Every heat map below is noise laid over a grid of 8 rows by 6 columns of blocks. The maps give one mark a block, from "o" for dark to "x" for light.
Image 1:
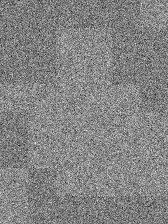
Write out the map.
ooooox
ooxxoo
ooxxoo
xxxxxo
oxxxxx
oxxxxx
xoxxxx
xooooo
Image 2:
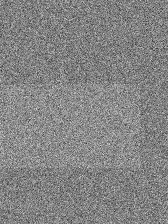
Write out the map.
oooooo
oooooo
oooooo
xxxxxo
xxxxxo
xxxxxo
oooooo
oooooo
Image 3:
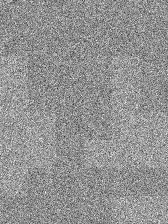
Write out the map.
oooooo
oooooo
xoooxo
xoooxo
xxooxx
xxoxxx
xooooo
ooooxx
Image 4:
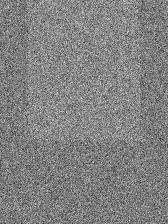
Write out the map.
oxxxxo
oxxxxo
oxxxxo
oxxxxo
oxxxxo
oooooo
oooooo
oooooo
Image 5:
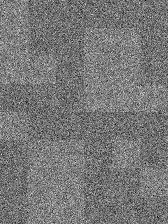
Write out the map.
xooooo
xooxxo
xxoxxo
oooxxx
xooooo
oxxoxo
oxxoox
oxxooo
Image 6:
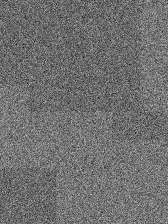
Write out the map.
ooooox
ooooox
ooooox
xoooox
xxxxoo
xxxxxx
ooxxxx
ooxxxx
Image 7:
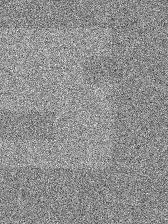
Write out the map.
oooooo
xxxxoo
xxxooo
xxxxoo
ooxxoo
xxxxoo
oooooo
oooooo
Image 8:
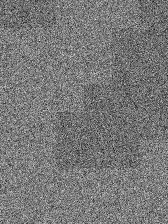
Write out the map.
ooxxxo
xxxxoo
xxxxoo
xxxooo
xxoooo
xxooox
xxxxxx
xxxxxx
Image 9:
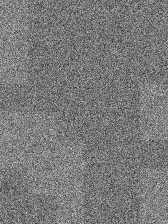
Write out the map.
xooooo
xooooo
xooooo
ooooox
xxooox
xxxooo
oxxoox
ooxoox
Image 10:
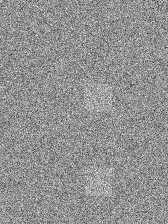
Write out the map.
oooooo
oooooo
oooooo
oooxoo
oooooo
oooooo
oooxoo
oooooo
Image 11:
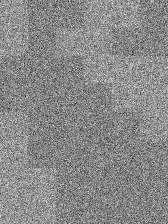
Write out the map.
xooxxo
xoxxoo
oooxxx
ooooxx
xoooox
xooooo
xxoooo
xxoooo
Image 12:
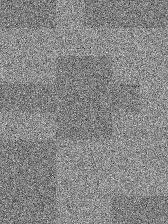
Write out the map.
ooxooo
xxxxxx
xxooxx
ooooox
xxooxx
ooxxxx
ooxxxx
ooxxoo
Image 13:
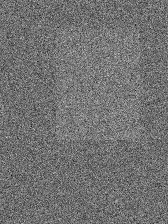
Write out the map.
oooooo
ooxxxo
ooxxxo
ooxxxo
ooxxxo
oooooo
oooooo
oooooo
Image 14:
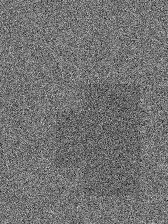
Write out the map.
xxxxxx
xxxxxx
xxxxxx
xxxoox
xxooox
xxooox
xxxoox
xxxxxx
